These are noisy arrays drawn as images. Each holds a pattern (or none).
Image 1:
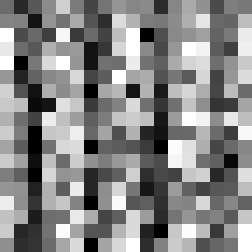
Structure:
vertical stripes
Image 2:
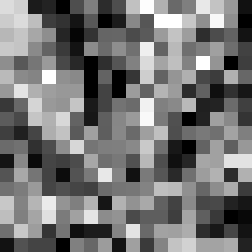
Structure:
spokes from one point
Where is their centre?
bottom middle
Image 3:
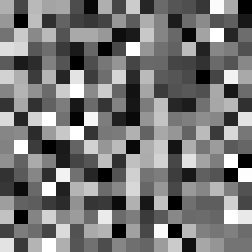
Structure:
only noise
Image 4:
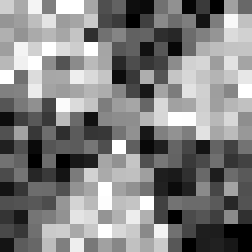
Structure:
spokes from one point
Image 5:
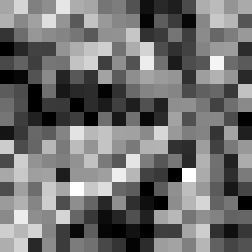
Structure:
spokes from one point
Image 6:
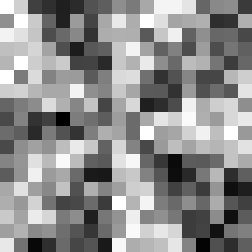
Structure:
spokes from one point
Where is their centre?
centre
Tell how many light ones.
5
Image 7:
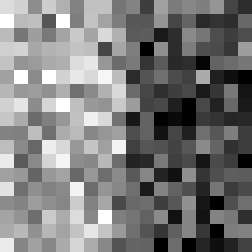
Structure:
a sharp edge
